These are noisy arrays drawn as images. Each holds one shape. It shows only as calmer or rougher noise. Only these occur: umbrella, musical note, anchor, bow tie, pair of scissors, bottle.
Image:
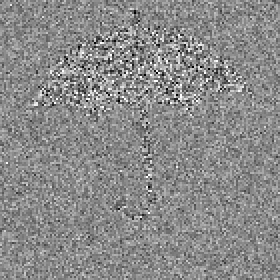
umbrella
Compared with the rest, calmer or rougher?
rougher
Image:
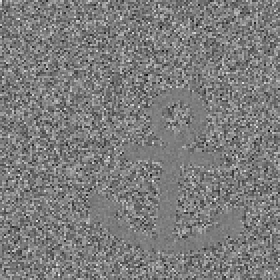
anchor
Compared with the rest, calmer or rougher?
calmer
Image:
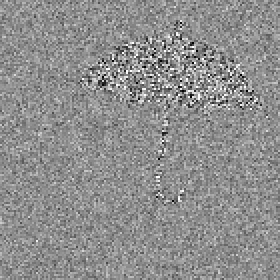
umbrella
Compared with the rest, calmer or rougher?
rougher
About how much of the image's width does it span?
two thirds
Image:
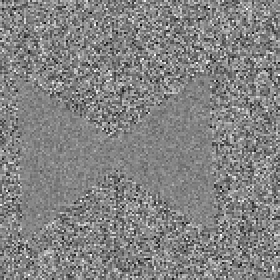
bow tie
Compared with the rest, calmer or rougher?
calmer
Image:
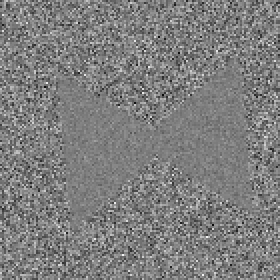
bow tie
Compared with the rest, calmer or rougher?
calmer
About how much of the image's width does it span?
two thirds
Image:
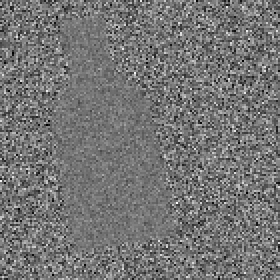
bottle
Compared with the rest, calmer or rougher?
calmer
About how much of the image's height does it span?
nearly all
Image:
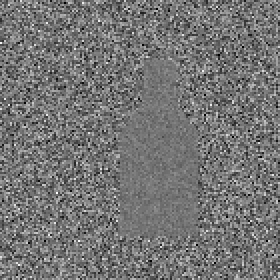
bottle
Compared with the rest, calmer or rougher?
calmer
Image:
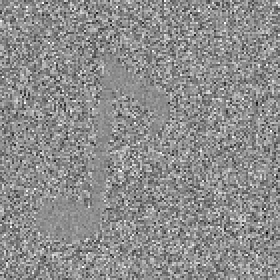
musical note
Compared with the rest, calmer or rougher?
calmer
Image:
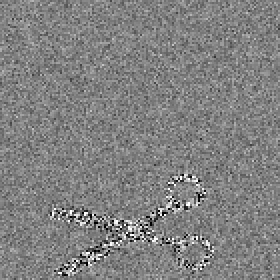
pair of scissors
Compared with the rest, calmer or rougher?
rougher
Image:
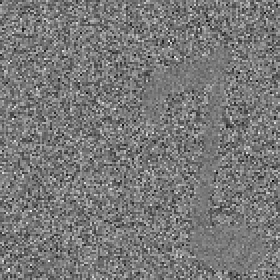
musical note
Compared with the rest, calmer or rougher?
calmer
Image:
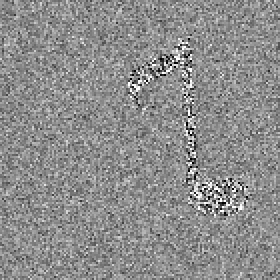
musical note
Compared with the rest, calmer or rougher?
rougher
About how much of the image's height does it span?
two thirds
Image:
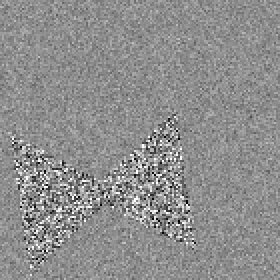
bow tie
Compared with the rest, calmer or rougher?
rougher
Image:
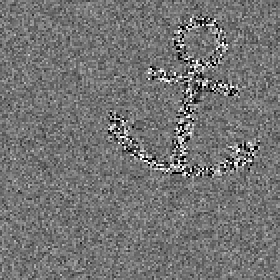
anchor
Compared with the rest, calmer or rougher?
rougher
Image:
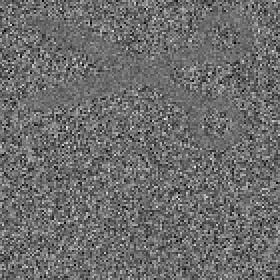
pair of scissors
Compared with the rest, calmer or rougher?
calmer
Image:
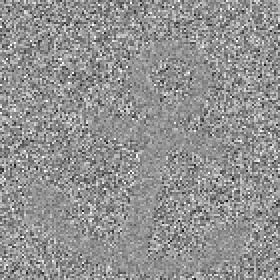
anchor
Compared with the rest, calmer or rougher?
calmer
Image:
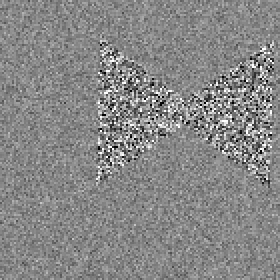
bow tie
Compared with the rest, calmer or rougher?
rougher
